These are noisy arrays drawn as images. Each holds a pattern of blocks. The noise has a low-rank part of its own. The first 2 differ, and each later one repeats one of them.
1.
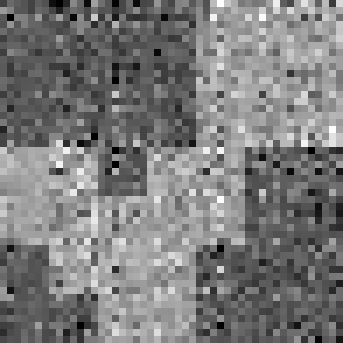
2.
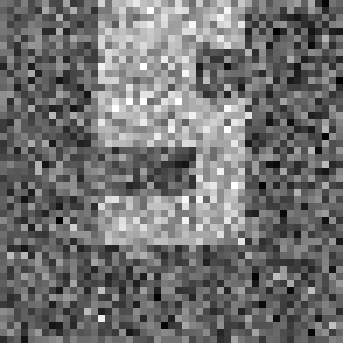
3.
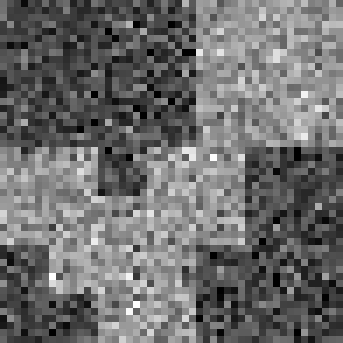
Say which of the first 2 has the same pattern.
1
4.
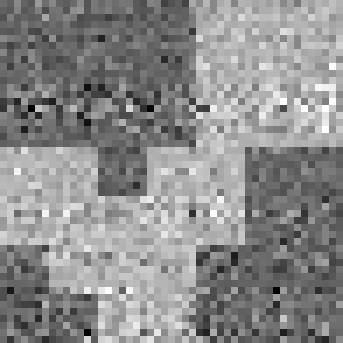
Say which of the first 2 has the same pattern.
1
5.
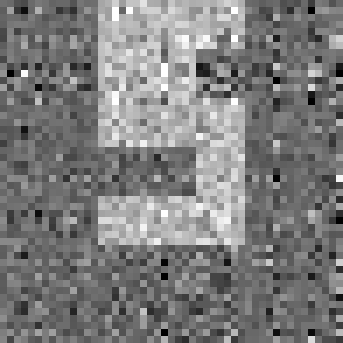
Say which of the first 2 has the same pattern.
2
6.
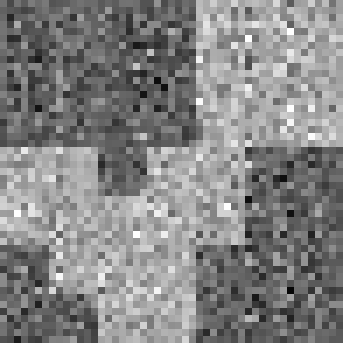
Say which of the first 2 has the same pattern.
1
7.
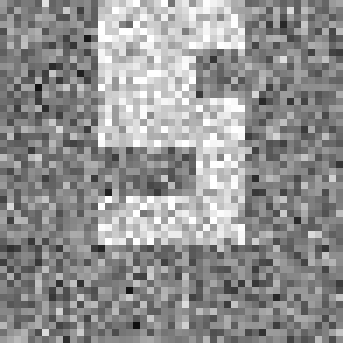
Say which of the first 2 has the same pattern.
2
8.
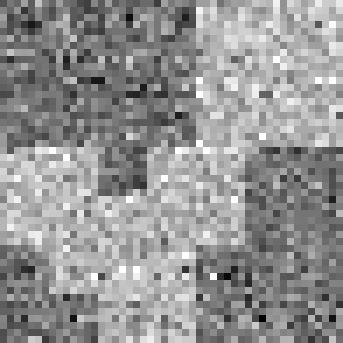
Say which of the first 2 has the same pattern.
1
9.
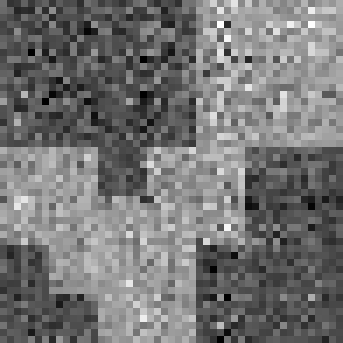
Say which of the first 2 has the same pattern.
1
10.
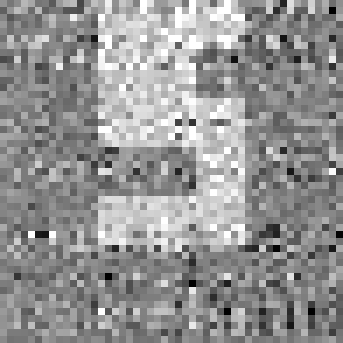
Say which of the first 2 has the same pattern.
2
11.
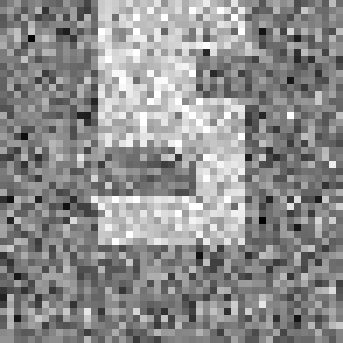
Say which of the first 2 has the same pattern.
2
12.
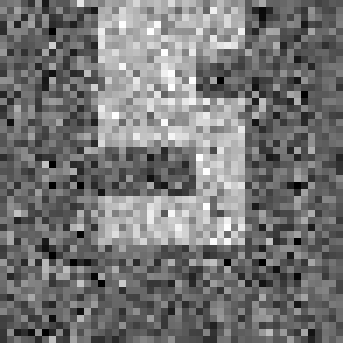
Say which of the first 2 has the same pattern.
2
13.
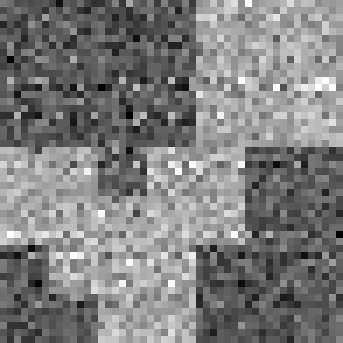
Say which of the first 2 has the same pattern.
1
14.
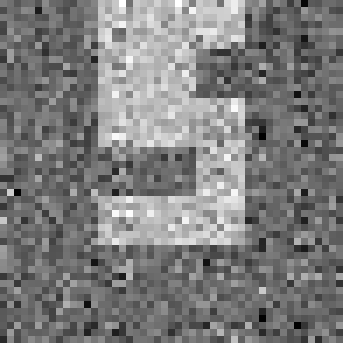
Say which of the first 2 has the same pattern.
2
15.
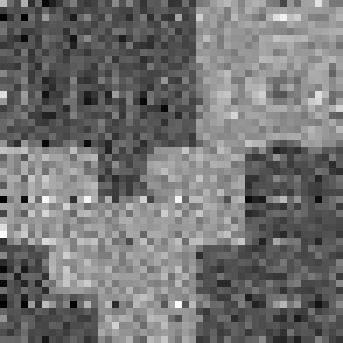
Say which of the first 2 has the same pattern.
1
